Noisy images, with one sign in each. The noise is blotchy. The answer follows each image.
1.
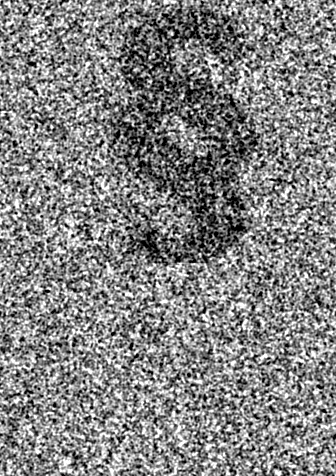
section sign
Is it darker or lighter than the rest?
darker
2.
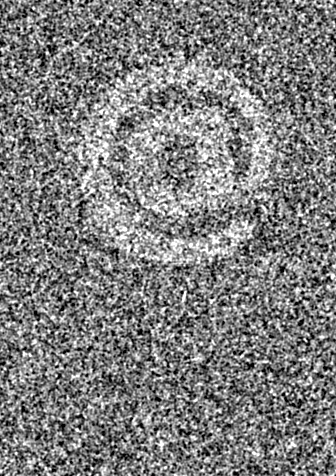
at sign
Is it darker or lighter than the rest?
lighter
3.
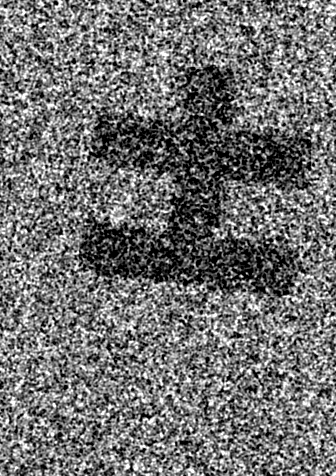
plus-minus sign
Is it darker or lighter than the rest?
darker
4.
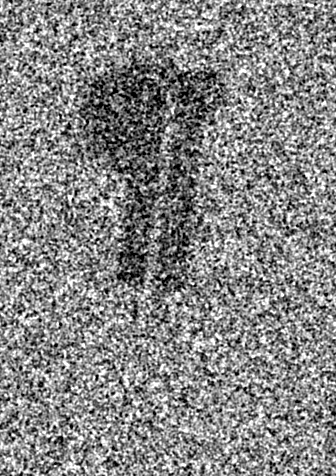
pilcrow
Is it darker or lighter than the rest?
darker
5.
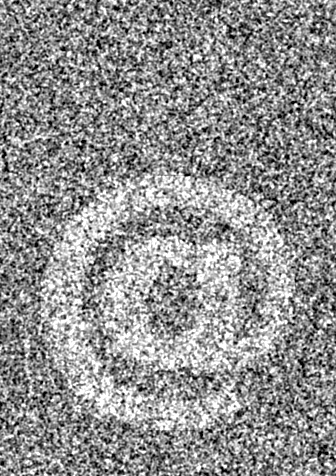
at sign
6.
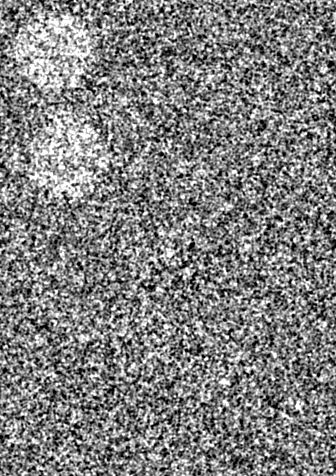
colon
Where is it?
top left
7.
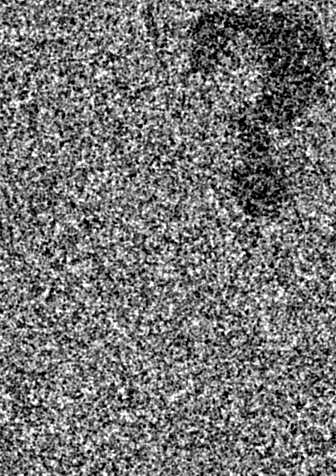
question mark
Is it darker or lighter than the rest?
darker
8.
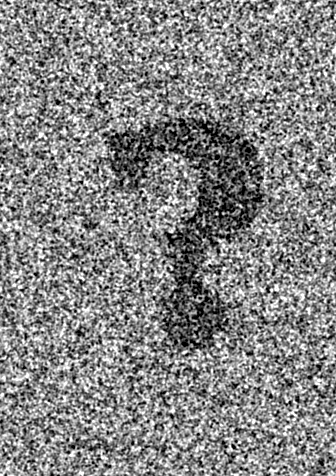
question mark
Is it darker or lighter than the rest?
darker
